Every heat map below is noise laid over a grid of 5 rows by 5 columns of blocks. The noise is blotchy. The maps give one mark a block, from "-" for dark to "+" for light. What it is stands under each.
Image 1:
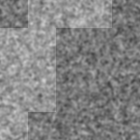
- + + + -
+ + - - -
+ + - - -
+ + - - -
+ - - - -
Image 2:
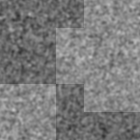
- - - + +
- - + + +
- - + + +
+ + - + +
+ + - - -
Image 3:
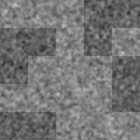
+ + + - -
- - + - +
- + + + -
+ + + + -
- - + + +
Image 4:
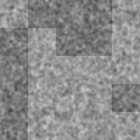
+ - - - +
- + - - +
- + + + +
- + + + -
- + + + +
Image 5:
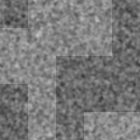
- + + + -
+ + + + -
+ + - - -
- + - - -
- + - + +
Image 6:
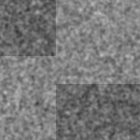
- - + + +
- - + + +
+ + + + +
+ + - - -
+ + - - -
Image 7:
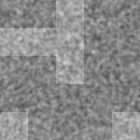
- - + - -
+ + + - -
- - + - -
- - - - -
+ - - - +
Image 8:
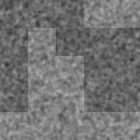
- - - + +
- + - - -
- + + - -
- + + - -
+ + + + +
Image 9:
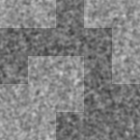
+ + - + +
- - - - +
- + + - +
+ + + - -
+ + - - -
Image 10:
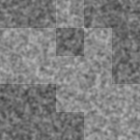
- - + - -
+ + - + -
+ + + + -
- - + + +
- - - + +
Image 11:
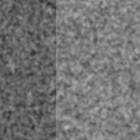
- - + + +
- - + + +
- - + + +
- - + + +
- - + + +
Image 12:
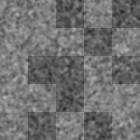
+ + - + -
+ + + - +
+ - - + -
+ + - + +
+ - + - +
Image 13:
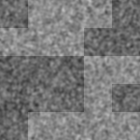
- + + + -
+ + + - -
- - - + +
- - - + -
- + + + +
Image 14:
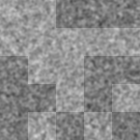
+ + - - -
+ + + + +
- + + - -
- - + - +
- + - + -
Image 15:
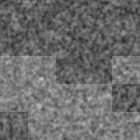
- - - - -
- - - - -
+ + - - +
+ + + + -
- + + + +
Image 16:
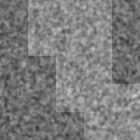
- + + + -
- + + + -
- - + + -
- - + + +
- - - + +
